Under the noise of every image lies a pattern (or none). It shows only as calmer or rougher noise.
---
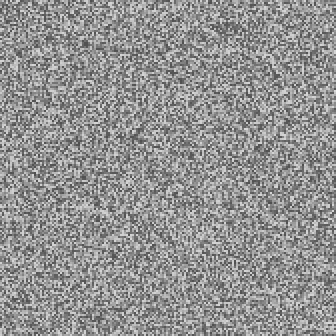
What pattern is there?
only noise
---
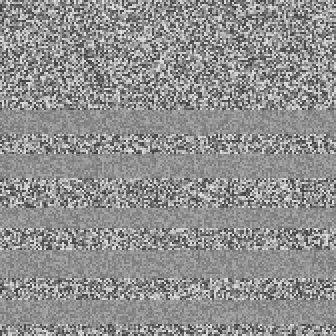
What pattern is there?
bands of rows
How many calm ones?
5
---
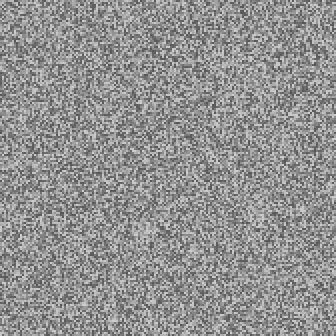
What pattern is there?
only noise
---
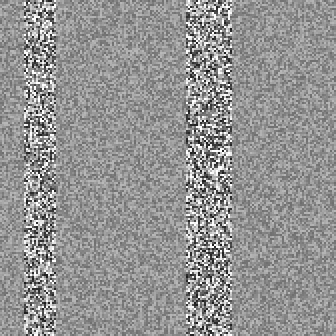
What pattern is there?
bands of columns
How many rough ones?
2
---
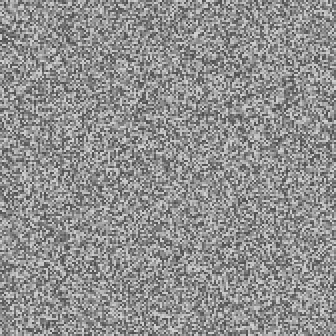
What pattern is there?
only noise
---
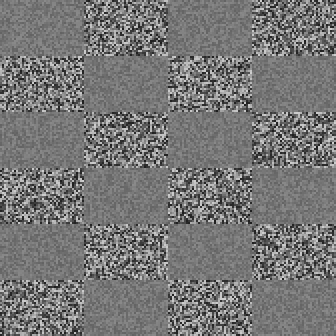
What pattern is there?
a checkerboard
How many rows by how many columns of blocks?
6 by 4
